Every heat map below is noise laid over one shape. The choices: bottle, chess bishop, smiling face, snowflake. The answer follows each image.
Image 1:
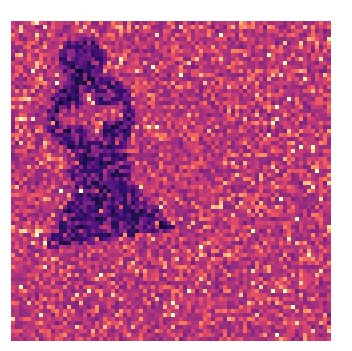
chess bishop
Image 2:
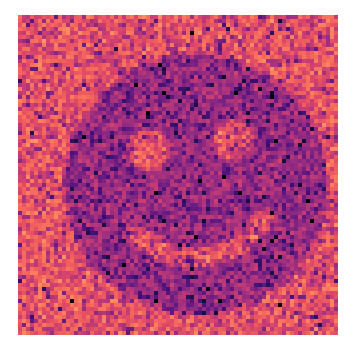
smiling face
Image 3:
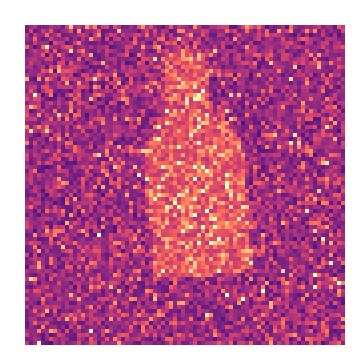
bottle
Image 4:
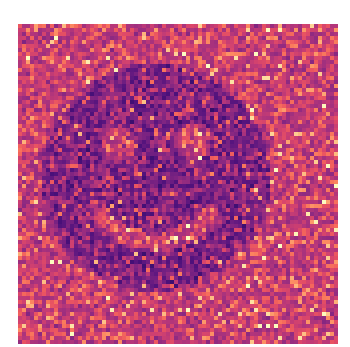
smiling face
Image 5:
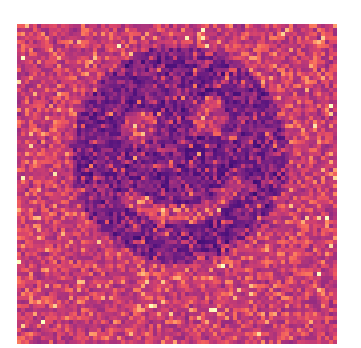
smiling face
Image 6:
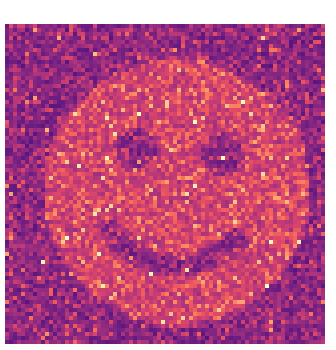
smiling face
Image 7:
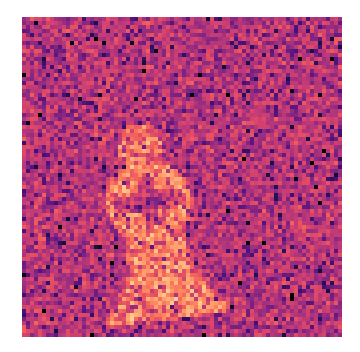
chess bishop
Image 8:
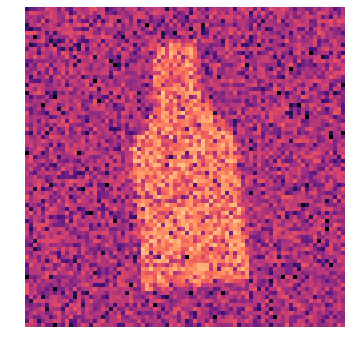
bottle
